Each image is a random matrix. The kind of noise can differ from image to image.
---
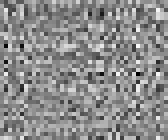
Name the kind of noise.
low rank plus noise
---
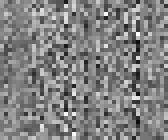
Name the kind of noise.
columns of uneven size
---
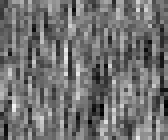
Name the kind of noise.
streaked along the columns
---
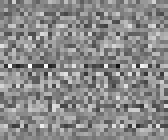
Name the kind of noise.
rows of uneven size
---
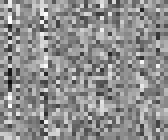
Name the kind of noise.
columns of uneven size
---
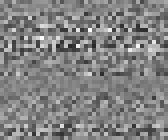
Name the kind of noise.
rows of uneven size
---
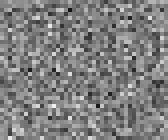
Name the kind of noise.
low rank plus noise
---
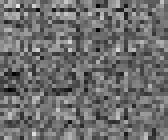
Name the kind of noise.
low rank plus noise
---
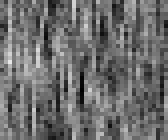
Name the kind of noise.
streaked along the columns
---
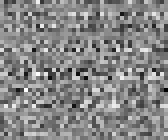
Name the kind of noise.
rows of uneven size
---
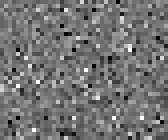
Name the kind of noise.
heavy tails
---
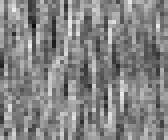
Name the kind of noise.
streaked along the columns
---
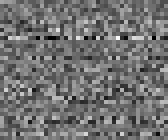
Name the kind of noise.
rows of uneven size
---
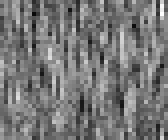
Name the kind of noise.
streaked along the columns
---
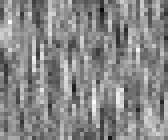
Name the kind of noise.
streaked along the columns
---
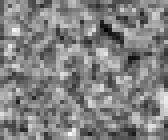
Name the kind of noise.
blotchy
